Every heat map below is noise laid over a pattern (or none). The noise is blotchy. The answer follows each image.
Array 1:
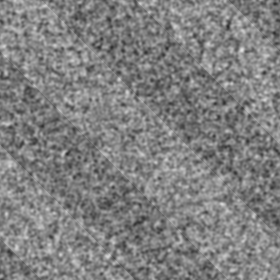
diagonal stripes
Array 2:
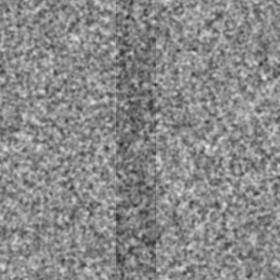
one vertical stripe
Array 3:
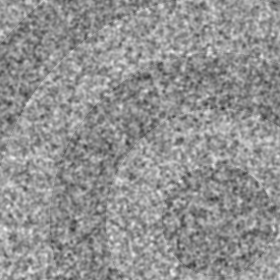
rings round one point
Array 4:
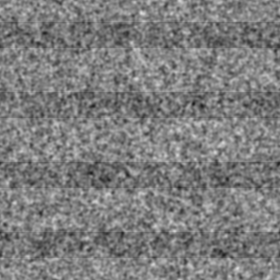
horizontal stripes
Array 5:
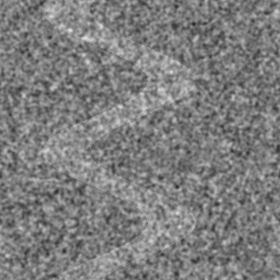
a wavy band
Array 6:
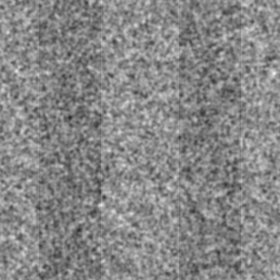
vertical stripes
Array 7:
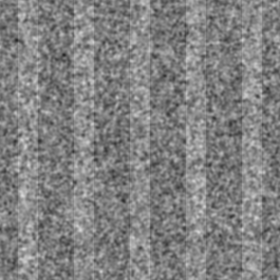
vertical stripes
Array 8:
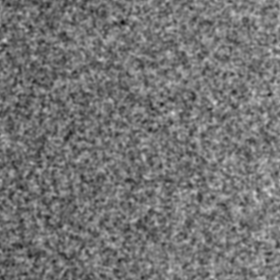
a smooth slope
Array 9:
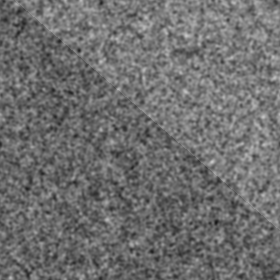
a sharp edge
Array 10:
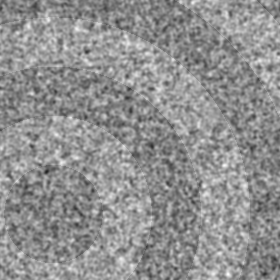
rings round one point
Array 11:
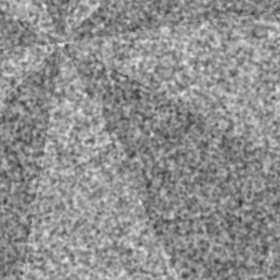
spokes from one point
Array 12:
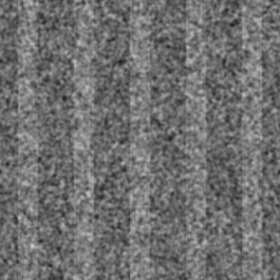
vertical stripes
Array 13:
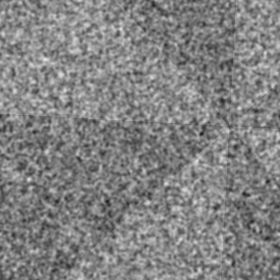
spokes from one point
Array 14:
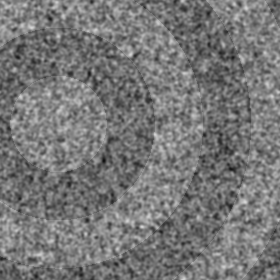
rings round one point
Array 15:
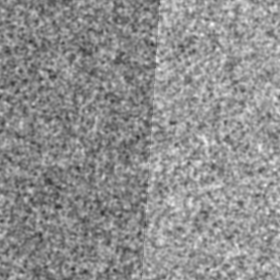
a sharp edge
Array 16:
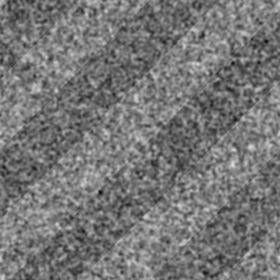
diagonal stripes
